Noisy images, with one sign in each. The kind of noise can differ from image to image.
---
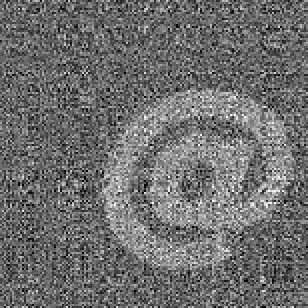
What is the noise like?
low rank plus noise
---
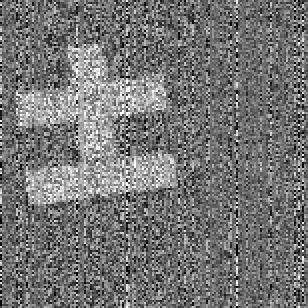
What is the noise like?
columns of uneven size
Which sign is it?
plus-minus sign
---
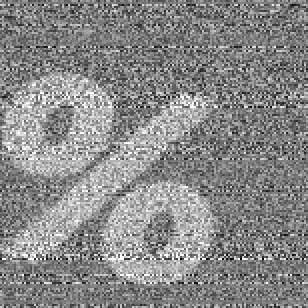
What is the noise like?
rows of uneven size
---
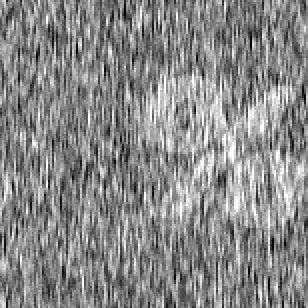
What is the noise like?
streaked along the columns
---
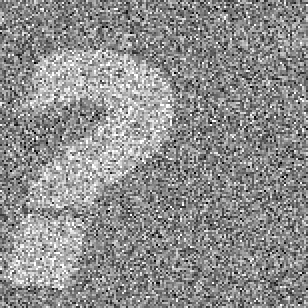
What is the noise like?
independent entries
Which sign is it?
question mark
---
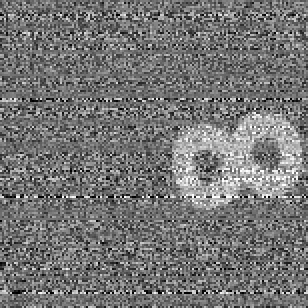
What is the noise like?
rows of uneven size
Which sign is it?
infinity sign
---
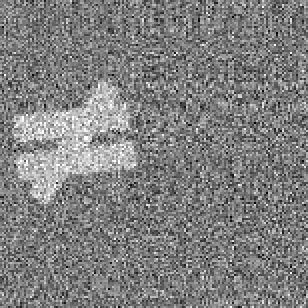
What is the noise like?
low rank plus noise
